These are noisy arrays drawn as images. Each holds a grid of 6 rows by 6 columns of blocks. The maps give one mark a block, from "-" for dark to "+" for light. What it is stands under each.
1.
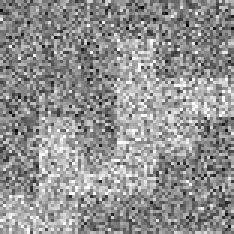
- - - - - -
- - - + - -
- - - + + +
- + - + + -
- + + + - -
+ + - - - -
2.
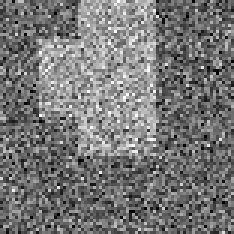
- - + + - -
- + + + - -
- + + + - -
- - + + - -
- - - - - -
- - - - - -
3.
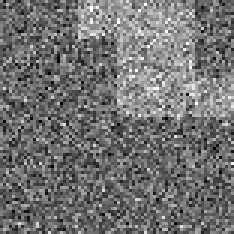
- - + + + -
- - - + + -
- - - + + +
- - - - - -
- - - - - -
- - - - - -
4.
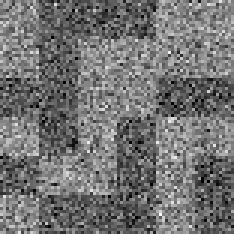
+ - - - + +
+ - + + + +
- - + + - -
+ - + - + +
- + + - + -
+ - - - + -
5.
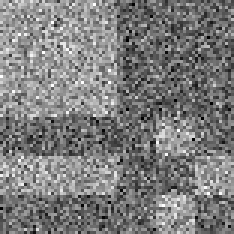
+ + + - - -
+ + + - - -
+ + + - - -
- - - - + -
+ + + - - +
- - - - + -
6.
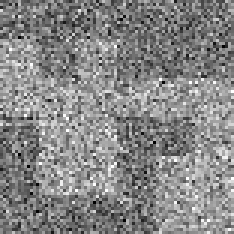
- - - - - -
+ - + - - -
+ + + + + +
- + + - - +
- + + - + +
- - - - + +
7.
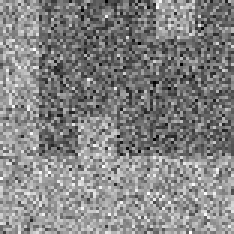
+ - - - + -
+ - - - - -
+ - - - - -
+ - + - - -
+ + + + + +
+ + + + + +
